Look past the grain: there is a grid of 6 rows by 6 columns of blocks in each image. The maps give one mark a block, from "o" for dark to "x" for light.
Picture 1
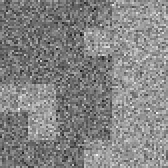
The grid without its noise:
o o o o x x
o o o x x x
o o o o x x
x x o o x x
o x o o x x
o o o x x x
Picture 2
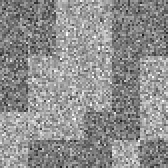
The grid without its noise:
o o x x o o
o o x x o o
o x x x o x
o x x x o x
x x x o o x
x o o o x o
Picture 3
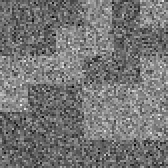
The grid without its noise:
o o o x o x
o o x x o o
x x x o o x
x o o x x x
o o o x x x
o o o o o o
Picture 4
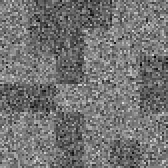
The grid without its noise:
x o o o x x
x o o x x x
x x o x x o
o o x x x o
x x o x x x
x x o x o x
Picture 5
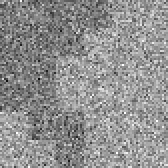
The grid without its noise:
o o o o x x
o o o x x x
o o x x x x
o o x x x x
x o o x x x
x x o x x x
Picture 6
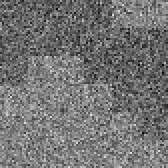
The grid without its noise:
o o o o x x
o o o o o o
o x x o o o
x x x x o o
x x x x x o
x x x x x x
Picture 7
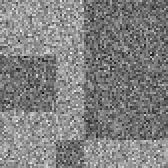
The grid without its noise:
x x x o o o
x x x o o o
o o x o o o
o o x o o o
x x x o o o
x x o x x x
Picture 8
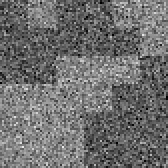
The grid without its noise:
o x o o x x
o o o o o x
o o x x x o
x x x x o o
x x x o o o
x x x o o o
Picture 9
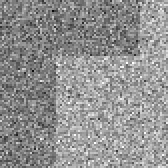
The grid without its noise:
o o o o o x
o o o o o x
o o x x x x
o o x x x x
o o x x x x
o o x x x x
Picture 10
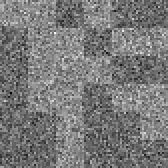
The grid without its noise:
x x o x o o
o x x o x x
o x x x o o
o x x o x x
o o x o o x
o o x o o o
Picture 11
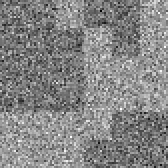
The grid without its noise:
o o x o o x
o o o x o x
o o o x x x
o o o x x x
x x x x o o
x x x o o o
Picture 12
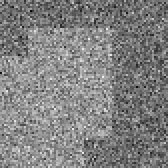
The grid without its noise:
o o o o o o
o x x x o o
x x x x o o
x x x x o o
x x x x o o
x x x o o o
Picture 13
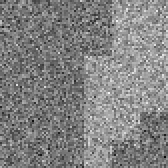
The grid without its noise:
o o o o x x
o o o o x x
o o o x x x
o o o x x x
o o o x x o
o o o x o o
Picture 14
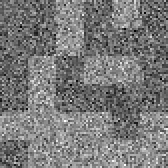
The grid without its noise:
o o x o x o
o o x o o o
o x o x x o
o x o o o o
x x x x o x
o x x x x x
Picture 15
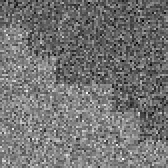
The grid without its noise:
o o o o o o
x o o o o o
x x o o o o
x x x x o o
x x x x x o
x x x x x x
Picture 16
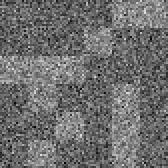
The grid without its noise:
o o o o x x
o o o x o o
x x x o o o
o x o o x o
o o x o x o
o x o o x o
